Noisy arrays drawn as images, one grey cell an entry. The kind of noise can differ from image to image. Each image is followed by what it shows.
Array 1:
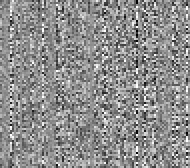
columns of uneven size
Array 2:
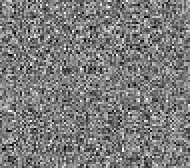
low rank plus noise
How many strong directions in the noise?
five to eight
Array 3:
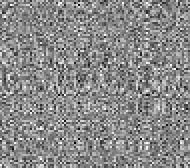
low rank plus noise
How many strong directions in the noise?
three or four
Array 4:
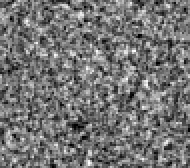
blotchy
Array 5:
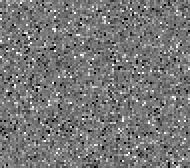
heavy tails
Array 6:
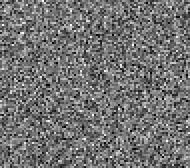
independent entries
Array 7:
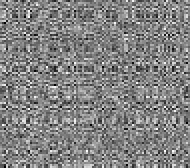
low rank plus noise
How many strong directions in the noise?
one
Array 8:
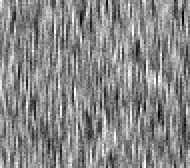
streaked along the columns
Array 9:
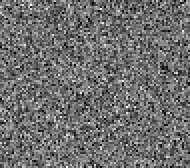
independent entries
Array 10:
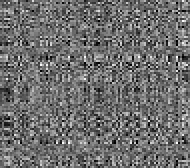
low rank plus noise
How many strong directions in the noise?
two
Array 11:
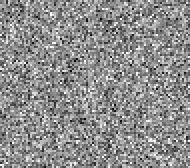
independent entries
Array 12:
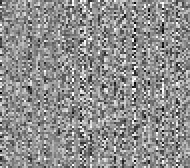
columns of uneven size
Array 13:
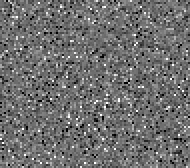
heavy tails
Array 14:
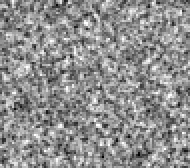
blotchy
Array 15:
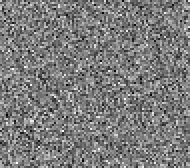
independent entries
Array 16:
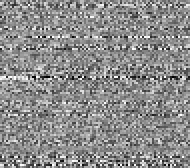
rows of uneven size
